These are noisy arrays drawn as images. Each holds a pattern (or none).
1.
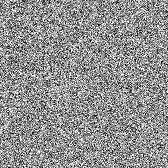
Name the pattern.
only noise
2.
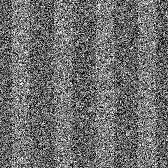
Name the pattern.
vertical stripes
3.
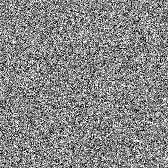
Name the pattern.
only noise
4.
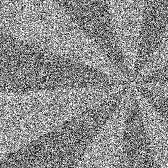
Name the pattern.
spokes from one point
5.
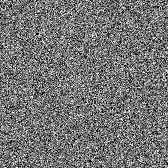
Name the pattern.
only noise
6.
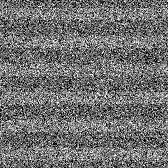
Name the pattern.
horizontal stripes
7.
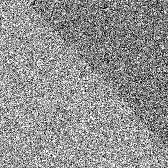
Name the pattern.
a sharp edge
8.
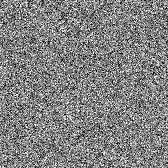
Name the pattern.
only noise
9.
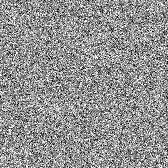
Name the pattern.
only noise
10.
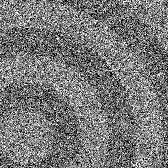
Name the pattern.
rings round one point
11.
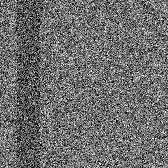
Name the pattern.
one vertical stripe
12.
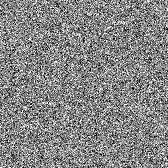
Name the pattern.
only noise
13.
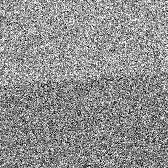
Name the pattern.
a sharp edge
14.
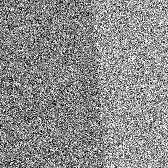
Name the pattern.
a sharp edge
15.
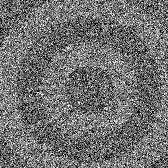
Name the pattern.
rings round one point
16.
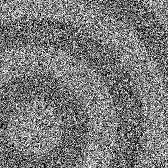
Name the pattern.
rings round one point
